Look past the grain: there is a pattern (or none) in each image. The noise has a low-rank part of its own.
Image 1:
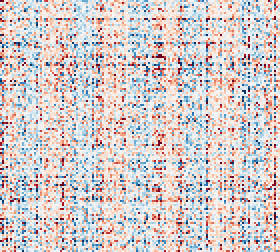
vertical stripes
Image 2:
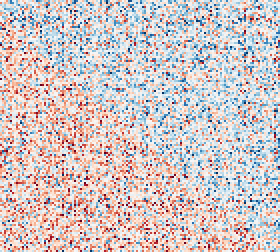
a sharp edge
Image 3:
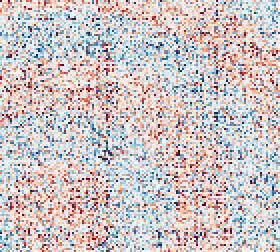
rings round one point
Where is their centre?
bottom left
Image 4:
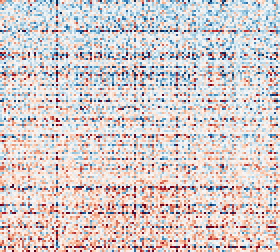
a smooth slope
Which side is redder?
bottom
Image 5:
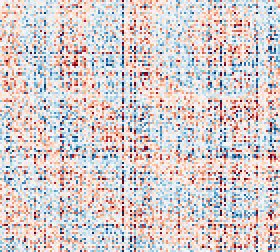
rings round one point
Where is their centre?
top right
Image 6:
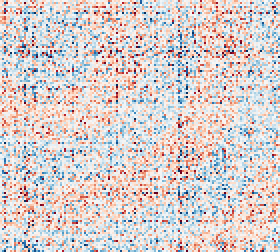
rings round one point
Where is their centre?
top left
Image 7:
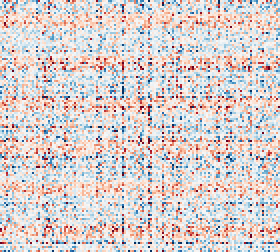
horizontal stripes
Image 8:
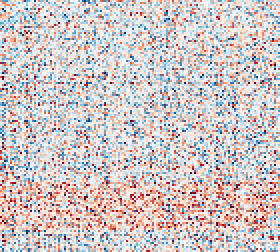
one horizontal stripe
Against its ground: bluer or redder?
redder
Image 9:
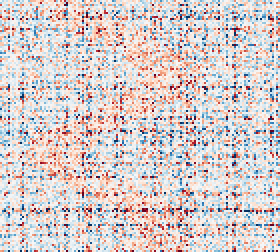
a wavy band
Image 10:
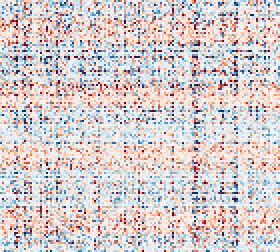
horizontal stripes
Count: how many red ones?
4
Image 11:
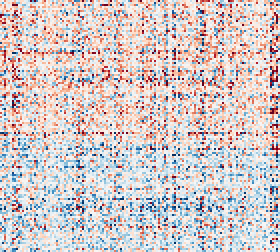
a sharp edge
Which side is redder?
top
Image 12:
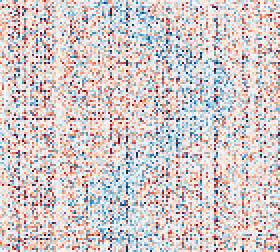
a wavy band
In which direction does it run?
top to bottom
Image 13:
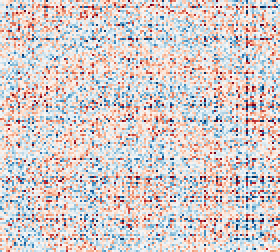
rings round one point
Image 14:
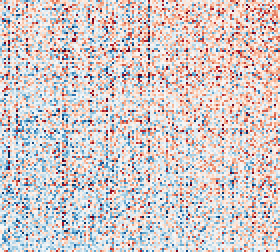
a smooth slope
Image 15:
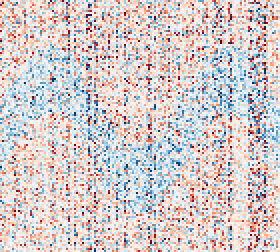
a wavy band
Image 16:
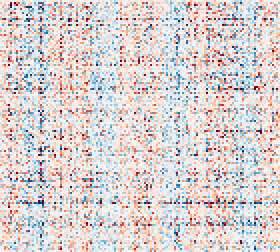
vertical stripes
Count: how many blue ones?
4
